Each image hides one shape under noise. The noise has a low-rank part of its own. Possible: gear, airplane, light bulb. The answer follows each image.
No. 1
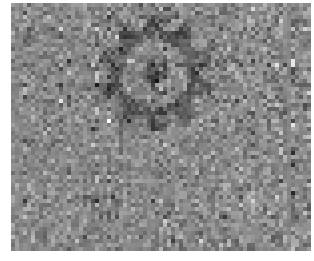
gear
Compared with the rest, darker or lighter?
darker
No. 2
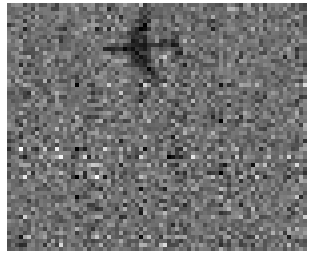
airplane
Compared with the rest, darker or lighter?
darker
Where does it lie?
top middle
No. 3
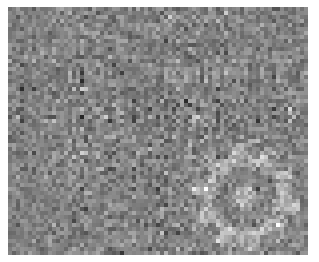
gear
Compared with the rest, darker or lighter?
lighter
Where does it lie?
bottom right
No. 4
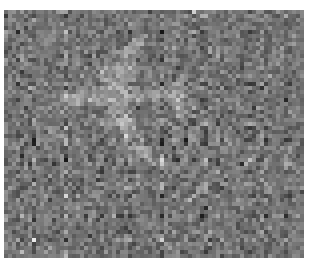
airplane
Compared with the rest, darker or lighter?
lighter
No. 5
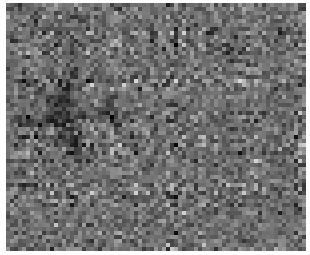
airplane
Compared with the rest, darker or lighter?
darker
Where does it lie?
middle left
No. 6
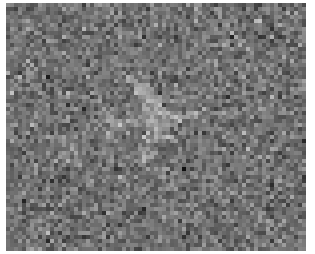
airplane
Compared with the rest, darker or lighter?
lighter
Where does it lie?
centre
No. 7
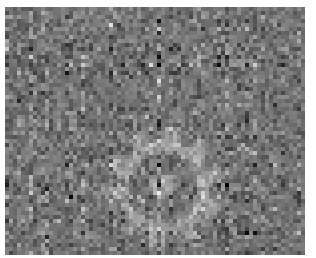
gear
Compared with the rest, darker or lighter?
lighter
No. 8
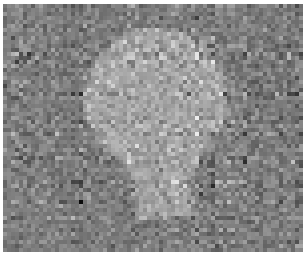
light bulb
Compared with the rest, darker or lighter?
lighter
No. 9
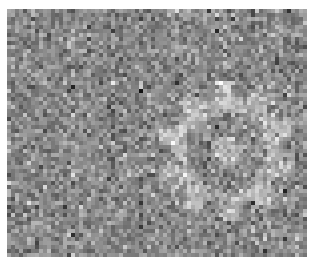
gear
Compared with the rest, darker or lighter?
lighter
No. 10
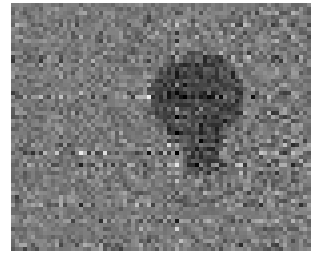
light bulb
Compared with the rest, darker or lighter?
darker
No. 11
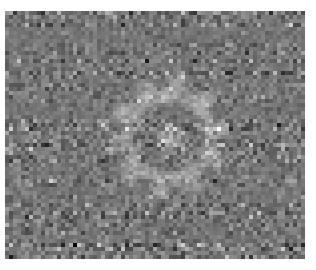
gear
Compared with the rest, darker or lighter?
lighter
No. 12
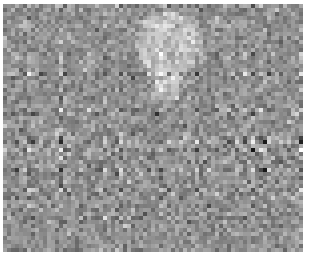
light bulb
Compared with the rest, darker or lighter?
lighter
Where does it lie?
top middle
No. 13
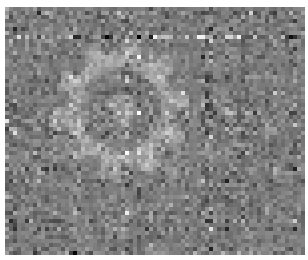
gear
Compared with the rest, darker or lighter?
lighter
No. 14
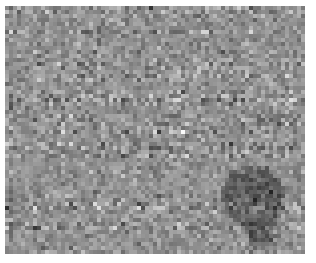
light bulb
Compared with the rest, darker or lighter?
darker
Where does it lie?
bottom right
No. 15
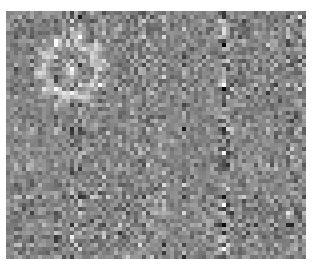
gear
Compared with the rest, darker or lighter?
lighter
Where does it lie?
top left
